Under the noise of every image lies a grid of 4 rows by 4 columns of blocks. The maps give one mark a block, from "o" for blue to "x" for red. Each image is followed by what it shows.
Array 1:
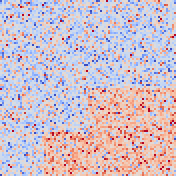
o o o o
o o o o
o o x x
o x x x
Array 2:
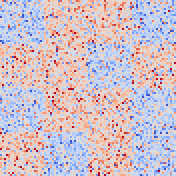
o x x o
x x o x
o x x o
x o x o
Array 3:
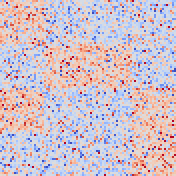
x o o o
o x x o
x o o x
o o o x
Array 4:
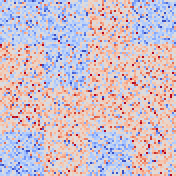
o o x o
x o x x
x x x x
o x o x
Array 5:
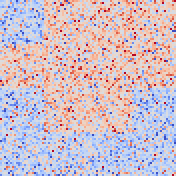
o x x x
x x x x
o x x o
o o o o
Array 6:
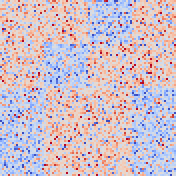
x x o x
x o x x
o x x o
o x x o
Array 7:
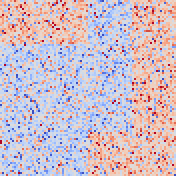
x x o x
o o o x
o o o x
o o x x
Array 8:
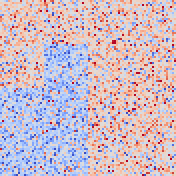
x x x x
x o x x
o o x x
o o x x
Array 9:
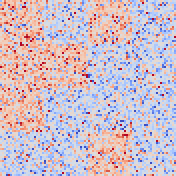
x o x o
x x o o
x o o o
o o x o
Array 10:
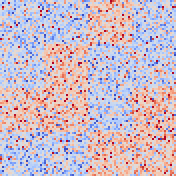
o o x o
o x o o
x x o x
o o x x
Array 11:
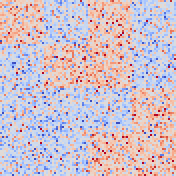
x o x o
o x x o
o o o x
o o x x
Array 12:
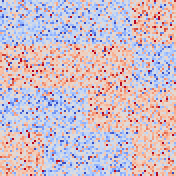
o o o x
x x x o
o o x x
x o o x
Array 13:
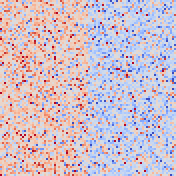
x x o o
x x o o
x x o o
x x o o
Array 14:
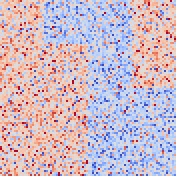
x o o x
x x o x
x x o o
x x o o
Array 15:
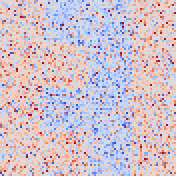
x o o x
x x o x
x o o x
x x o x
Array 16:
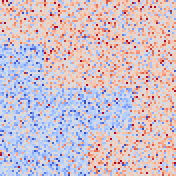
x x x x
o x x x
o o o x
o o x x
